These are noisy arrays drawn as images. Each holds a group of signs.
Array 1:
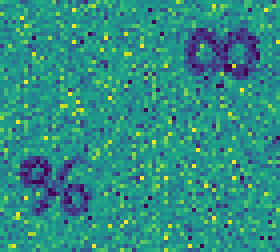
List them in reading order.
top right: dark infinity sign; bottom left: dark percent sign
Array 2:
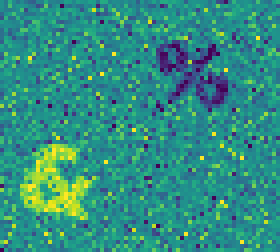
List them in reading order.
top right: dark percent sign; bottom left: light ampersand
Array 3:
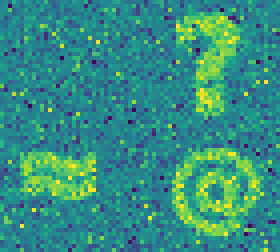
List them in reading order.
top right: light question mark; bottom left: light approximately sign; bottom right: light at sign
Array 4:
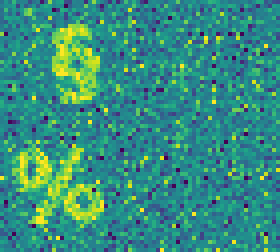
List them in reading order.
top left: light section sign; bottom left: light percent sign
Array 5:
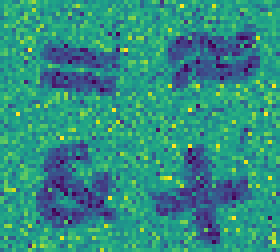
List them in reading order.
top left: dark equals sign; top right: dark approximately sign; bottom left: dark ampersand; bottom right: dark plus sign
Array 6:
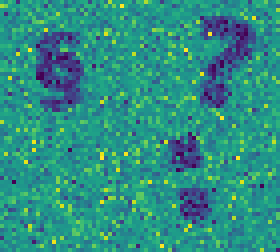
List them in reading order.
top left: dark section sign; top right: dark question mark; bottom right: dark colon
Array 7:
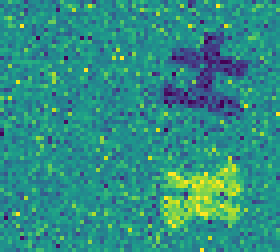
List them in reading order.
top right: dark plus-minus sign; bottom right: light not-equal sign
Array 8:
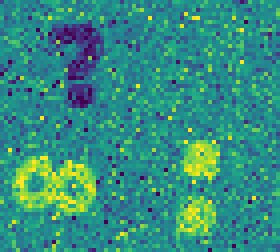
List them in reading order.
top left: dark question mark; bottom left: light infinity sign; bottom right: light colon
